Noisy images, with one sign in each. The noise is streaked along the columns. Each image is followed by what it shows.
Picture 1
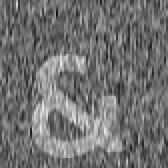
ampersand
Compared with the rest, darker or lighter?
lighter
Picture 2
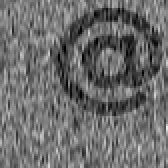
at sign
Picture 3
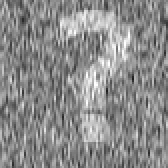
question mark
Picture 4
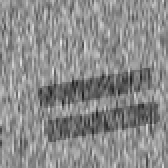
equals sign
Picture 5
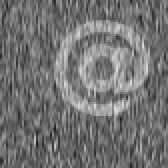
at sign
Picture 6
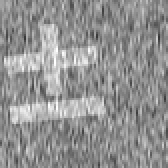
plus-minus sign
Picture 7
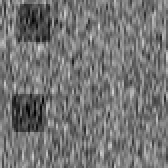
colon
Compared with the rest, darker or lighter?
darker
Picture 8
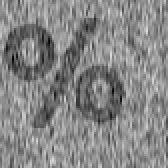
percent sign
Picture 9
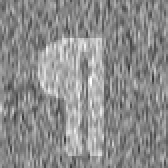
pilcrow
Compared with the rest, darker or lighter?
lighter
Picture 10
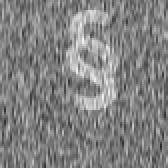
section sign
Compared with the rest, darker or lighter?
lighter
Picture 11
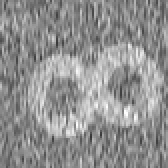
infinity sign
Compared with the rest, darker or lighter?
lighter
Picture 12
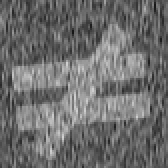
not-equal sign
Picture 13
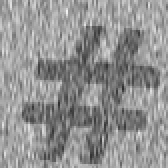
hash sign
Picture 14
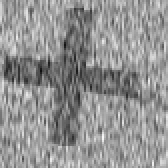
plus sign
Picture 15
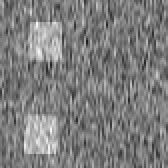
colon
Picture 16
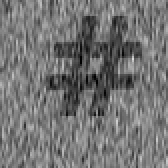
hash sign
